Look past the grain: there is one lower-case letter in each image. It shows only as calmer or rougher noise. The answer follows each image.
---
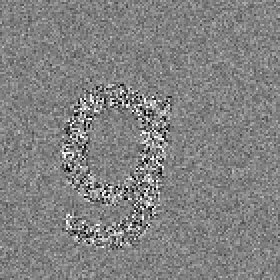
g
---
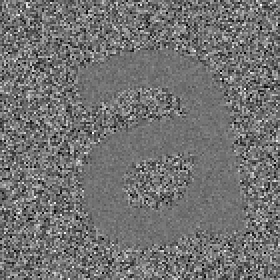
a
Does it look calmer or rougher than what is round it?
calmer
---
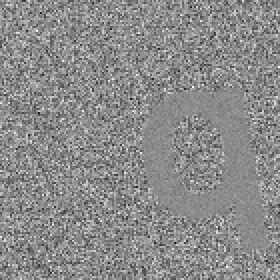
q
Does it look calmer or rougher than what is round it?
calmer
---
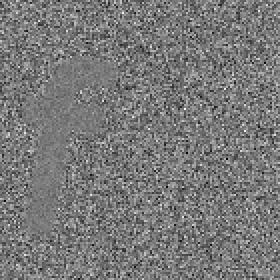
f
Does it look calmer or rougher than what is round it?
calmer
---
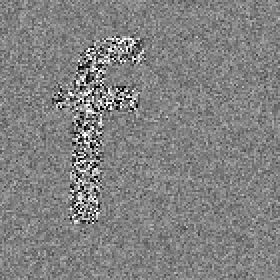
f
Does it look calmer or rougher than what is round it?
rougher
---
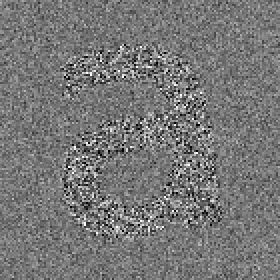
a
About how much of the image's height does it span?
two thirds
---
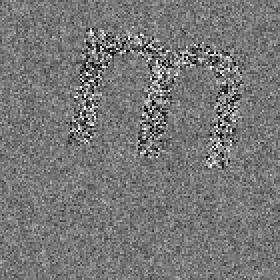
m
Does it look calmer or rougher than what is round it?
rougher
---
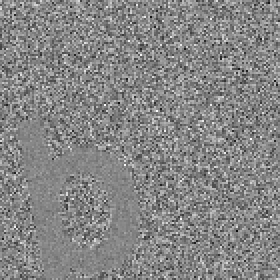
b
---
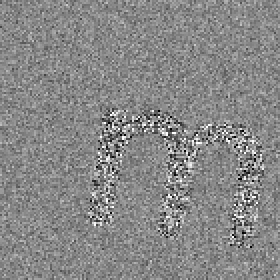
m
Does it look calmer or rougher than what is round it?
rougher
